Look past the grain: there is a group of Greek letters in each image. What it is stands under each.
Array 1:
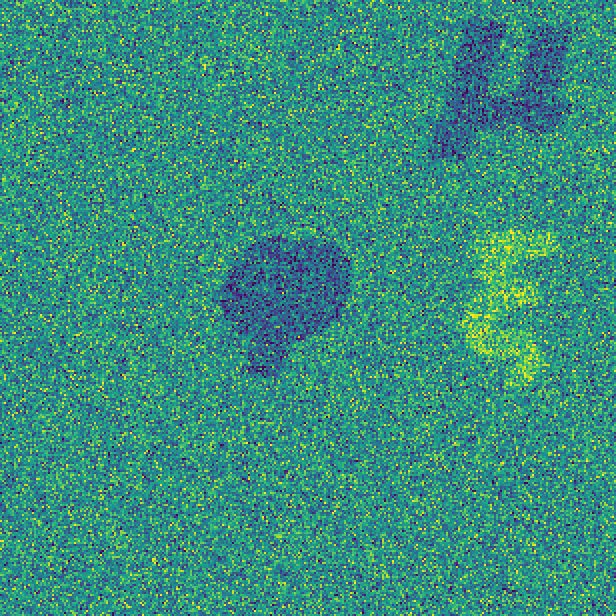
top right: dark mu; centre: dark phi; middle right: light xi
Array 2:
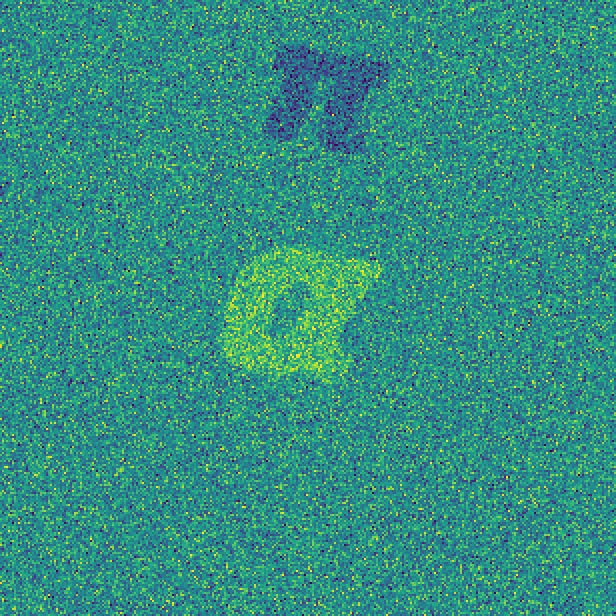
top middle: dark pi; centre: light alpha
